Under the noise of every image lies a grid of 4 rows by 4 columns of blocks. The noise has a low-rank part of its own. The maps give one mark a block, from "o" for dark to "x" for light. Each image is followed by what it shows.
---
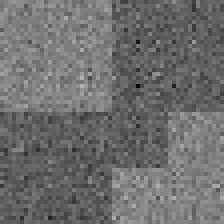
x x o o
x x o o
o o o x
o o x x
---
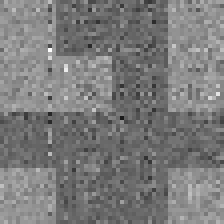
x o o x
x x o x
o o o o
x o o x
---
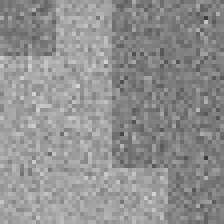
o x o o
x x o o
x x o o
x x x o
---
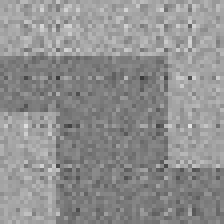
x x x x
o o o x
x o o x
x o o o
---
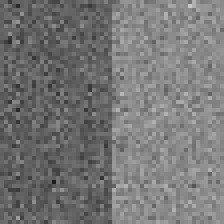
o o x x
o o x x
o o x x
o o x x
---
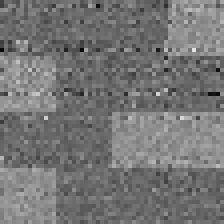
o o o x
x o o o
o o x x
x o o o
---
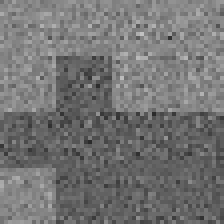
x x x x
x o x x
o o o o
x o o o
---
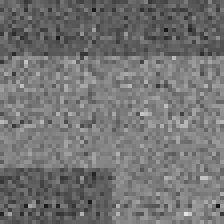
o o o o
x x x x
x x x x
o o x x
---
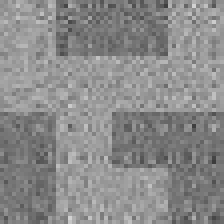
x o o x
x x x x
o x o o
o x x o
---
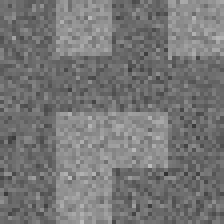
o x o x
o o o o
o x x o
o x o o
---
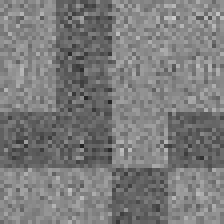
x o x x
x o x x
o o x o
x x o x
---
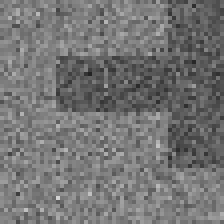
x x x o
x o o o
x x x o
x x x x
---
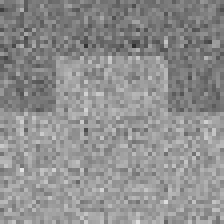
o o o o
o x x o
x x x x
x x x x
